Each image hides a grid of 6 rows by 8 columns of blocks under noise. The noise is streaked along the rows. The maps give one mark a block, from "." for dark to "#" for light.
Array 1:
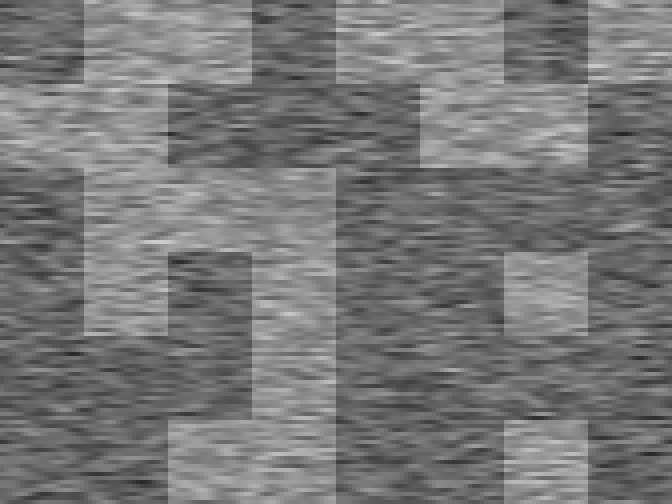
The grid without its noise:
. # # . # # . #
# # . . . # # .
. # # # . . . .
. # . # . . # .
. . . # . . . .
. . # # . . # .
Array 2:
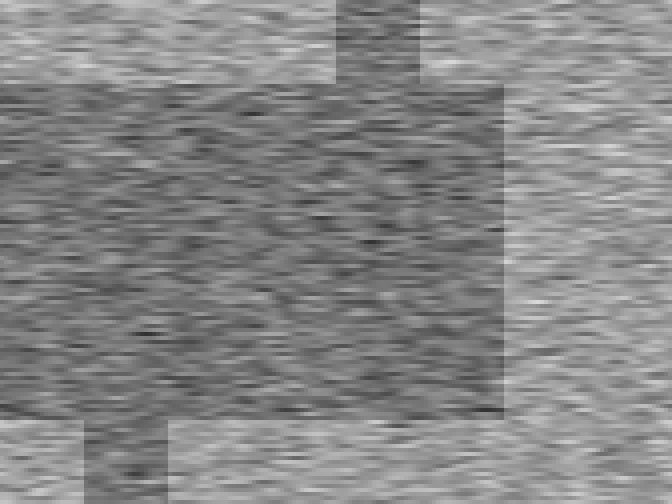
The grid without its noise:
# # # # . # # #
. . . . . . # #
. . . . . . # #
. . . . . . # #
. . . . . . # #
# . # # # # # #
